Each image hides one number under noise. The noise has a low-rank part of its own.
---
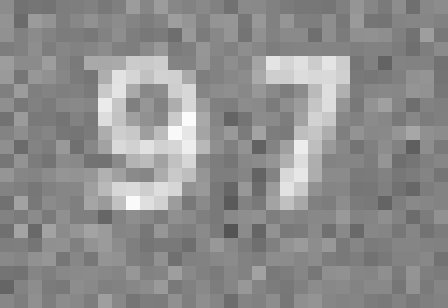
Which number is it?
97
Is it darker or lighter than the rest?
lighter
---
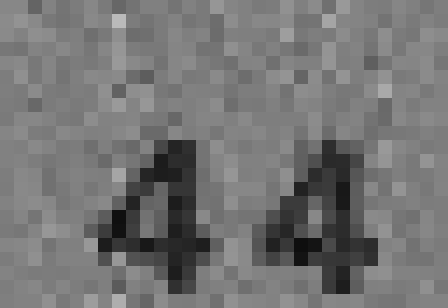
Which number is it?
44
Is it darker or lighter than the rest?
darker
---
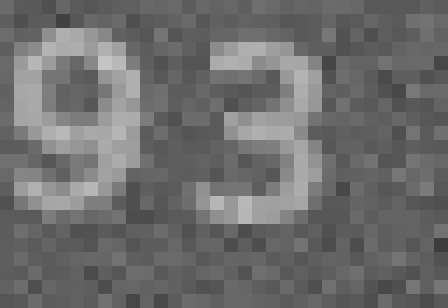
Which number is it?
93
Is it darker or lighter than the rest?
lighter
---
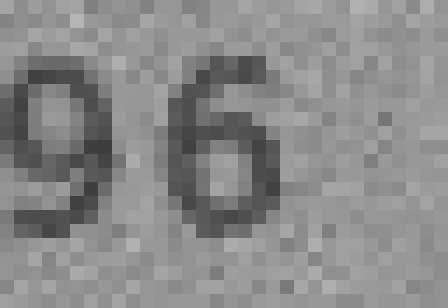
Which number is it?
96
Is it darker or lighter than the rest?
darker
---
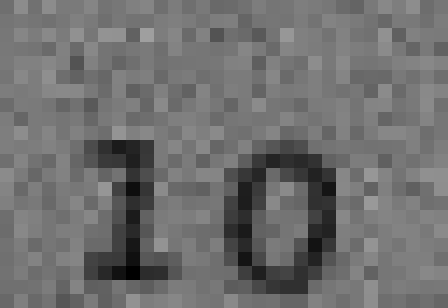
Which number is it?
10
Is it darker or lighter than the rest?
darker
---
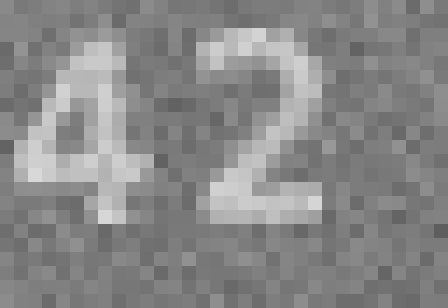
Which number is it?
42
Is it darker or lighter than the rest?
lighter
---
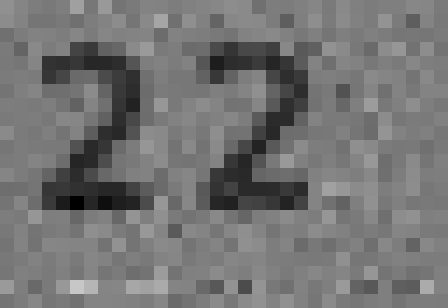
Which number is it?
22
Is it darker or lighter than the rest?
darker
